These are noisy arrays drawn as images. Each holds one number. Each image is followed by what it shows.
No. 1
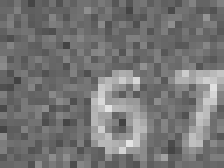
67
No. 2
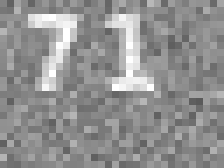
71
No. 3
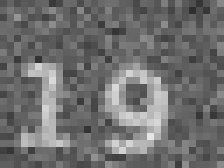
19
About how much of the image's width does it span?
two thirds
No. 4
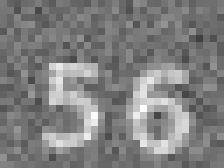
56
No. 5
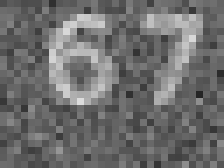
67
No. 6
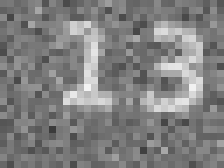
13
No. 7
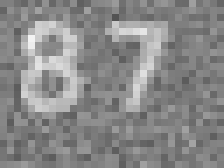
87
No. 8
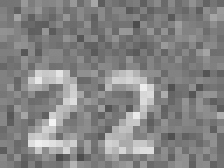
22
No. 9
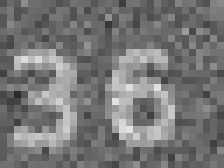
36
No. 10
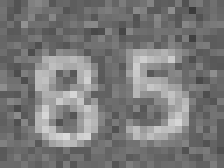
85
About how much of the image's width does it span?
two thirds
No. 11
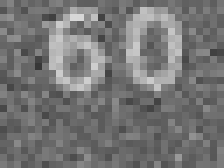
60
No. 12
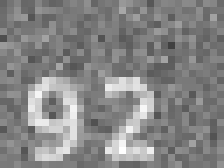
92
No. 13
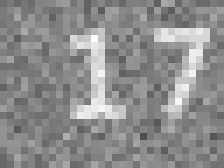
17
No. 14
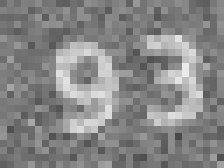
93
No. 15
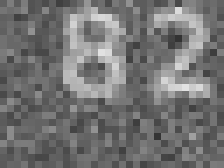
82
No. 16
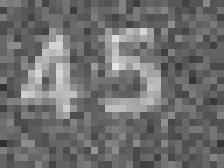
45
